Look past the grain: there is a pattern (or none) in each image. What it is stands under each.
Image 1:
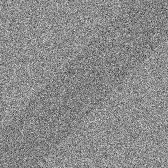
a diagonal band
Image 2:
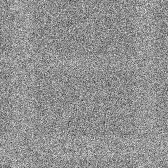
bands of rows crossing bands of columns
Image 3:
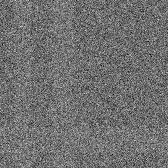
bands of rows crossing bands of columns
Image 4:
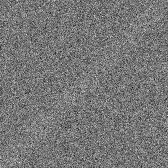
a diagonal band
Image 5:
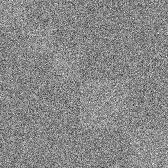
blocks along the diagonal
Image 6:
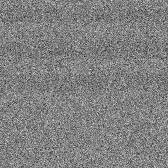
bands of rows
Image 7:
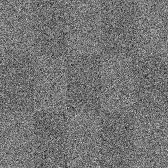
a checkerboard
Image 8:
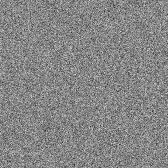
only noise
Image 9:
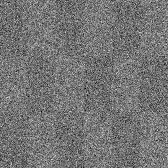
a checkerboard
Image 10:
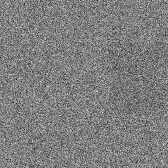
one block
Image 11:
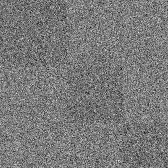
blocks along the diagonal
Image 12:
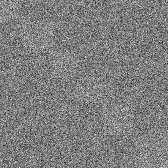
blocks along the diagonal
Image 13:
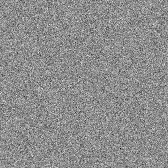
only noise
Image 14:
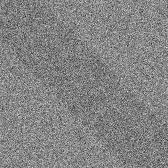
a diagonal band
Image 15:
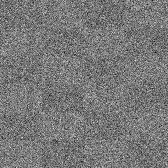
a checkerboard
